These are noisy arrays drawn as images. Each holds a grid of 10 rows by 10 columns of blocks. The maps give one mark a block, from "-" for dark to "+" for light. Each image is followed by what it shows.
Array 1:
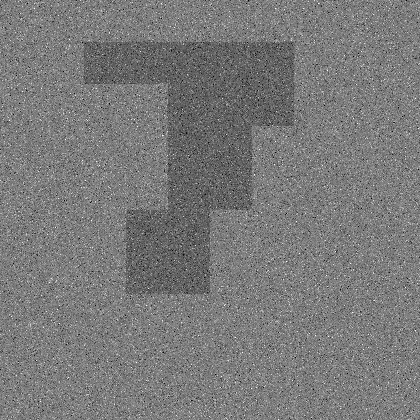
+ + + + + + + + + +
+ + - - - - - + + +
+ + + + - - - + + +
+ + + + - - + + + +
+ + + + - - + + + +
+ + + - - + + + + +
+ + + - - + + + + +
+ + + + + + + + + +
+ + + + + + + + + +
+ + + + + + + + + +
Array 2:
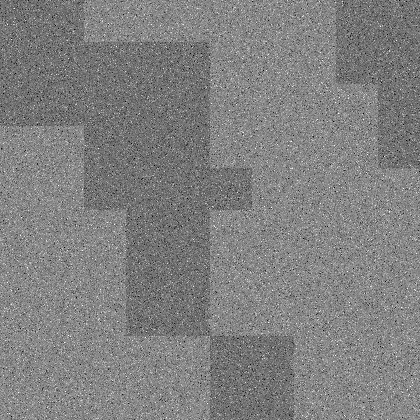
- - + + + + + + - -
- - - - - + + + - -
- - - - - + + + + -
+ + - - - + + + + -
+ + - - - - + + + +
+ + + - - + + + + +
+ + + - - + + + + +
+ + + - - + + + + +
+ + + + + - - + + +
+ + + + + - - + + +
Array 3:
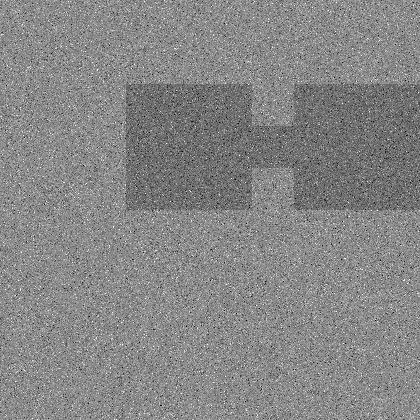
+ + + + + + + + + +
+ + + + + + + + + +
+ + + - - - + - - -
+ + + - - - - - - -
+ + + - - - + - - -
+ + + + + + + + + +
+ + + + + + + + + +
+ + + + + + + + + +
+ + + + + + + + + +
+ + + + + + + + + +
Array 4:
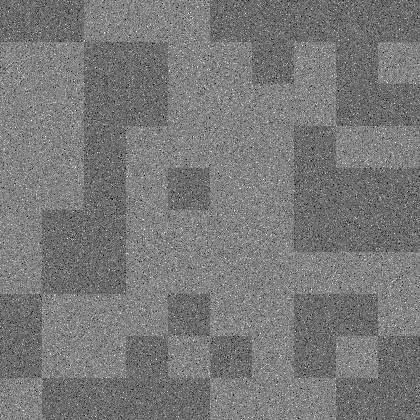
- - + + + - - - - -
+ + - - + + - + - +
+ + - - + + + + - -
+ + - + + + + - + +
+ + - + - + + - - -
+ - - + + + + - - -
+ - - + + + + + + +
- + + + - + + - - +
- + + - + - + - + -
+ - - - - + + + - -
